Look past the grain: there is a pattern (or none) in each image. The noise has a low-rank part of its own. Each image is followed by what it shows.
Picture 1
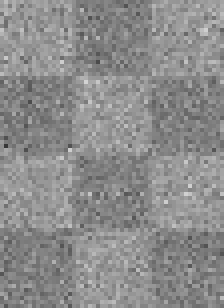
a checkerboard
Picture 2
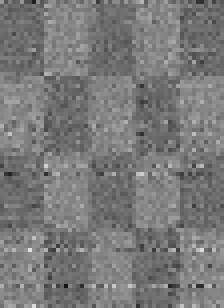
a checkerboard
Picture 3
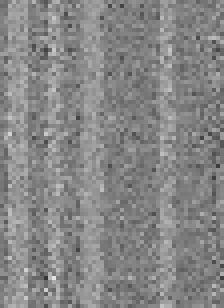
bands of columns
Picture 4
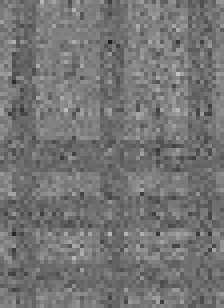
bands of rows crossing bands of columns
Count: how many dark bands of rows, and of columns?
3 and 3
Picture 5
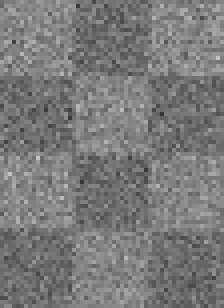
a checkerboard
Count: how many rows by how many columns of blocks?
4 by 3
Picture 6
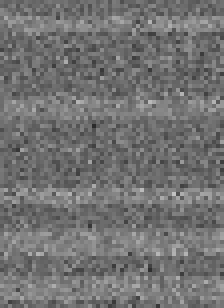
bands of rows
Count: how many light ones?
5
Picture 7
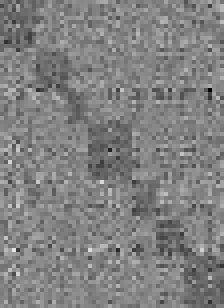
blocks along the diagonal
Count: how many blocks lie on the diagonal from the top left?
7
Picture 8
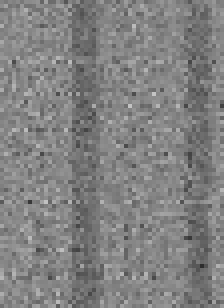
bands of columns
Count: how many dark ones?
2
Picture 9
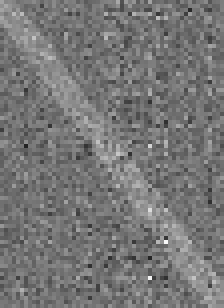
a diagonal band
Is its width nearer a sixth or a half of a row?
a sixth
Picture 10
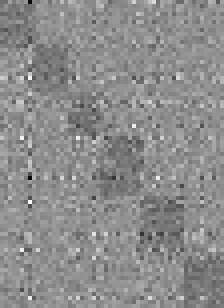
blocks along the diagonal
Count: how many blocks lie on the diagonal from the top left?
6
